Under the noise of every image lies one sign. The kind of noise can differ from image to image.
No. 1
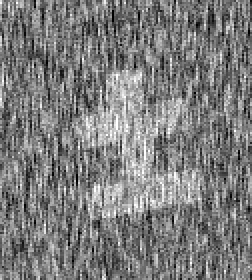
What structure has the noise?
streaked along the columns
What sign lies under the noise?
plus-minus sign
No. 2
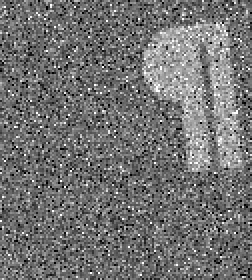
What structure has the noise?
heavy tails
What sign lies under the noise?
pilcrow
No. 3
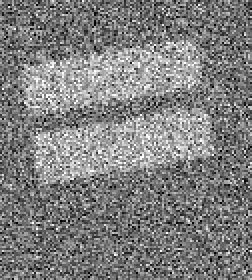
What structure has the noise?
low rank plus noise
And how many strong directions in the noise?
one
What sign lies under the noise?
equals sign
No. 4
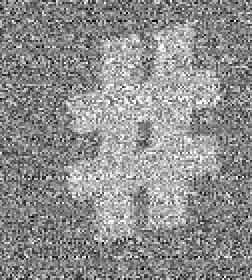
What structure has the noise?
rows of uneven size
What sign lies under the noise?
hash sign
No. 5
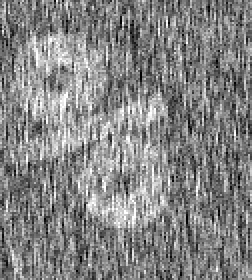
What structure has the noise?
streaked along the columns
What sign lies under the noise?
percent sign
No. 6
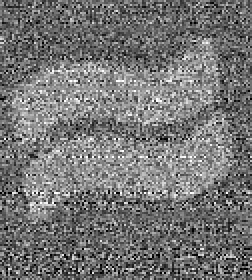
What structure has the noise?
rows of uneven size
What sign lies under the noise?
approximately sign
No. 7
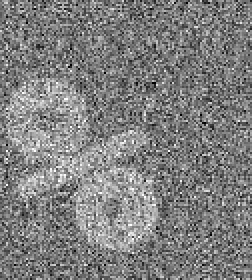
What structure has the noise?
low rank plus noise
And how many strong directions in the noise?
three or four
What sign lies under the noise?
percent sign
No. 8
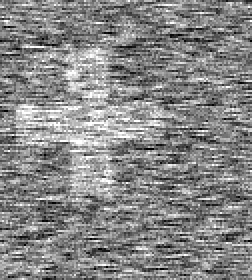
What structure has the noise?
streaked along the rows
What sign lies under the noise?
plus sign
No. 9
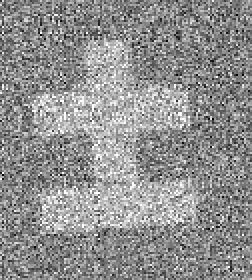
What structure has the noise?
low rank plus noise
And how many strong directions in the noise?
three or four
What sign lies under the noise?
plus-minus sign
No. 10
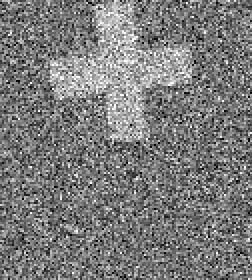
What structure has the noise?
independent entries
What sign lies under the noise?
plus sign
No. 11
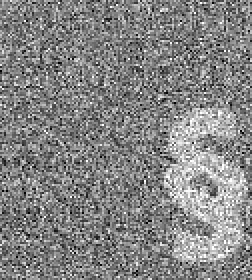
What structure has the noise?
low rank plus noise
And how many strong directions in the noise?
two
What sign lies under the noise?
section sign
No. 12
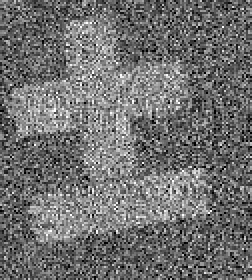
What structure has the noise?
low rank plus noise
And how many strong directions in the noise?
two
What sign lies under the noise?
plus-minus sign
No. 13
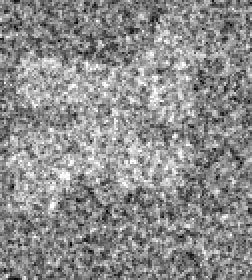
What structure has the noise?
blotchy
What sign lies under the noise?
not-equal sign
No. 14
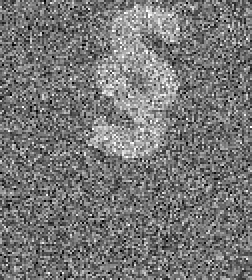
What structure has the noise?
independent entries
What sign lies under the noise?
section sign
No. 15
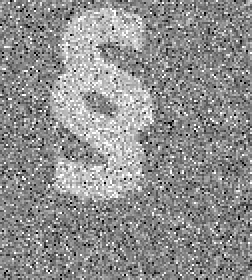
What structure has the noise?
heavy tails
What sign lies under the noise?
section sign
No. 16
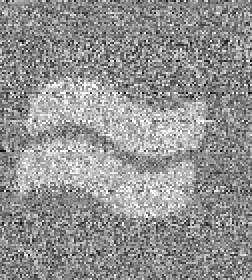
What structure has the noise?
rows of uneven size
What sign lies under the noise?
approximately sign
